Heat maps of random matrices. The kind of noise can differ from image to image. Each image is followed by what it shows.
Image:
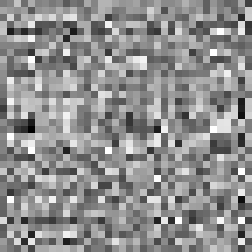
low rank plus noise
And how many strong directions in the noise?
two
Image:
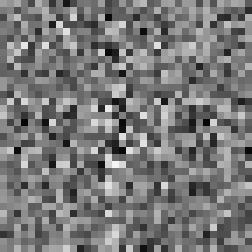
low rank plus noise
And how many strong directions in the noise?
three or four
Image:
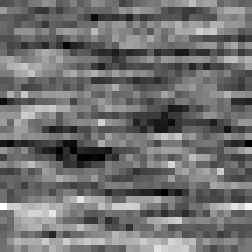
streaked along the rows
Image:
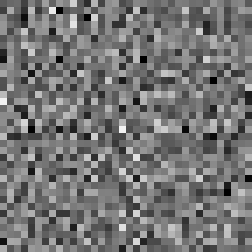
low rank plus noise
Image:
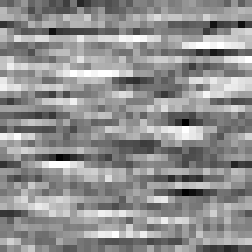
streaked along the rows
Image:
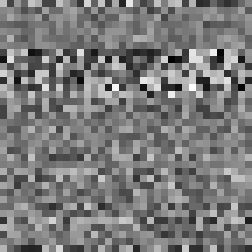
rows of uneven size
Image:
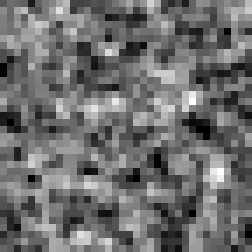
blotchy
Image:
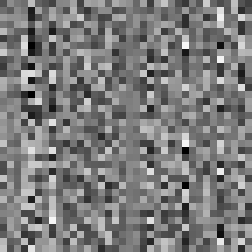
columns of uneven size
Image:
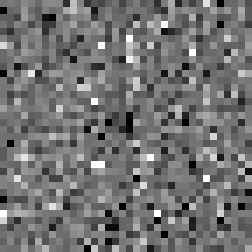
heavy tails
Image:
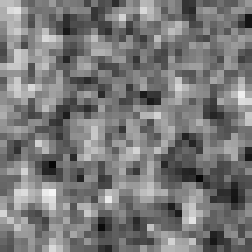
blotchy
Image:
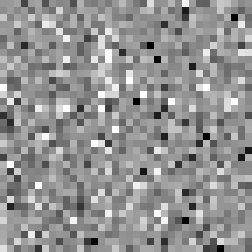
heavy tails
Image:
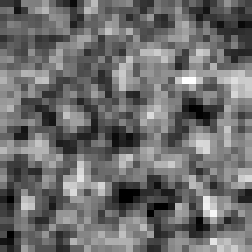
blotchy
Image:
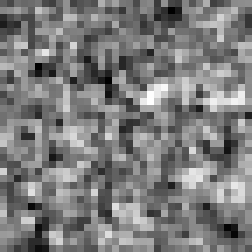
blotchy
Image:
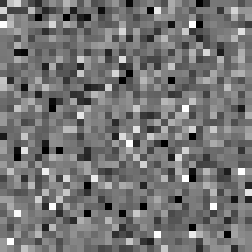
heavy tails
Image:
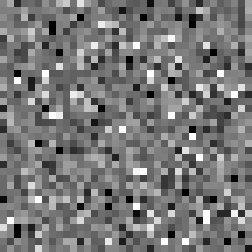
heavy tails
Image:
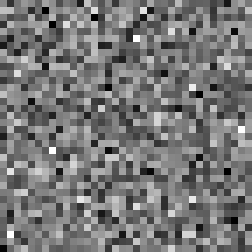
independent entries
